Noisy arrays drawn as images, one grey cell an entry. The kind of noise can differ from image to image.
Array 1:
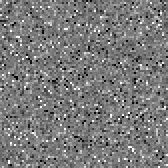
heavy tails
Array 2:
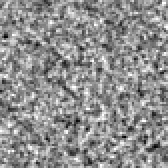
blotchy
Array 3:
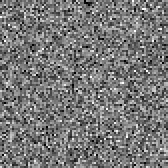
independent entries
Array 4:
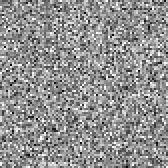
independent entries
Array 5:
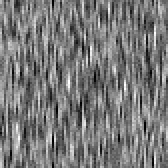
streaked along the columns
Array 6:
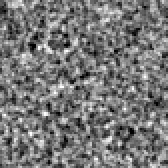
blotchy
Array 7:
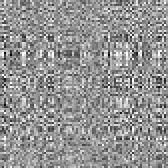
low rank plus noise
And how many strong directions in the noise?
two
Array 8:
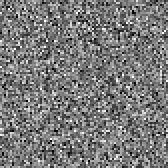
independent entries
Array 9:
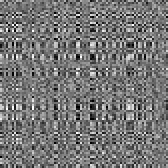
low rank plus noise
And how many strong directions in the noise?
one
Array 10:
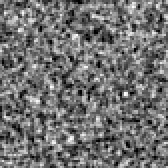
blotchy
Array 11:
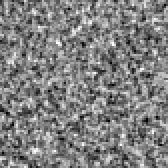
blotchy
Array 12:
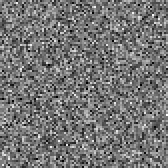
independent entries
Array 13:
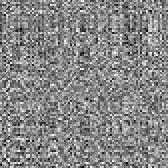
low rank plus noise
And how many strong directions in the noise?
three or four
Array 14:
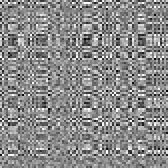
low rank plus noise
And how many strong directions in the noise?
one
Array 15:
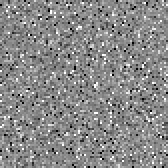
heavy tails
